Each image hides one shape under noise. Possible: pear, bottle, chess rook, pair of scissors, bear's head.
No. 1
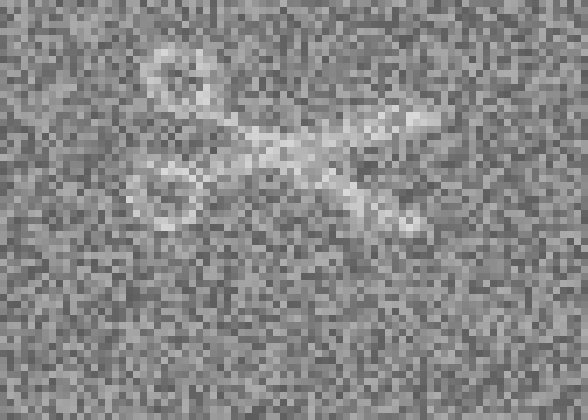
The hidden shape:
pair of scissors
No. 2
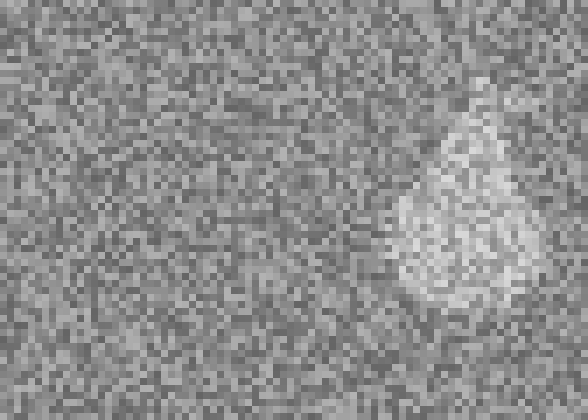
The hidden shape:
pear
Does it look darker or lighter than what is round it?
lighter
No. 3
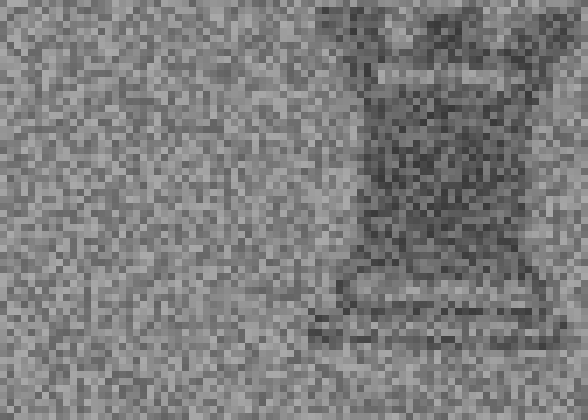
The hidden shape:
chess rook
